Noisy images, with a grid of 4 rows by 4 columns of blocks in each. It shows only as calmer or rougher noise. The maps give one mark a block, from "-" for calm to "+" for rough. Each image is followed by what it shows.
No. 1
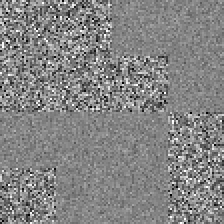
+ + - -
+ + + -
- - - +
+ - - +
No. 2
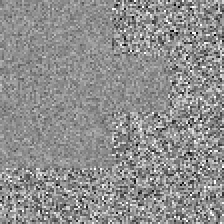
- - + +
- - - +
- - + +
+ + + +
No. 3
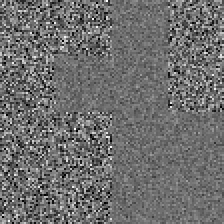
+ + - +
+ - - +
+ + - -
+ + - -
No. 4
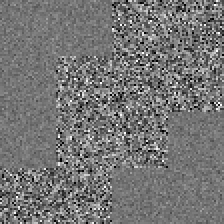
- - + +
- + + +
- + + -
+ + - -
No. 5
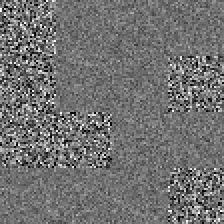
+ - - -
+ - - +
+ + - -
- - - +
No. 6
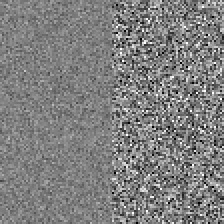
- - + +
- - + +
- - + +
- - + +
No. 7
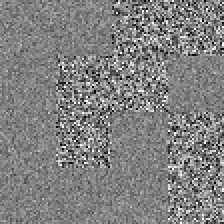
- - + +
- + + -
- + - +
- - - +
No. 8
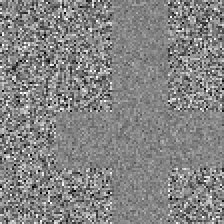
+ + - +
+ + - +
+ - - -
+ + - +
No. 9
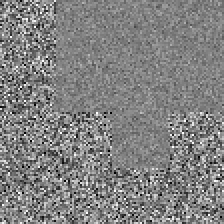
+ - - -
+ - - -
+ + - +
+ + + +
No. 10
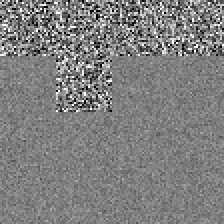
+ + + +
- + - -
- - - -
- - - -
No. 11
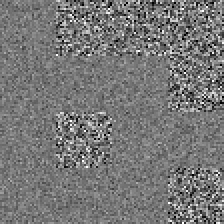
- + + +
- - - +
- + - -
- - - +
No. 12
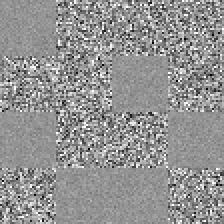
- + + +
+ + - +
- + + -
+ - - +
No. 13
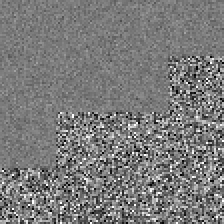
- - - -
- - - +
- + + +
+ + + +
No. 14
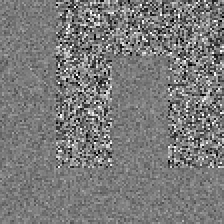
- + + +
- + - +
- + - +
- - - -
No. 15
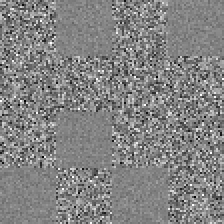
+ - + -
+ + + +
+ - + +
- + - +
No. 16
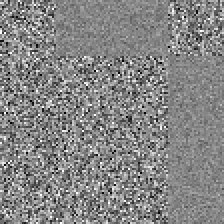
+ - - +
+ + + -
+ + + -
+ + + -
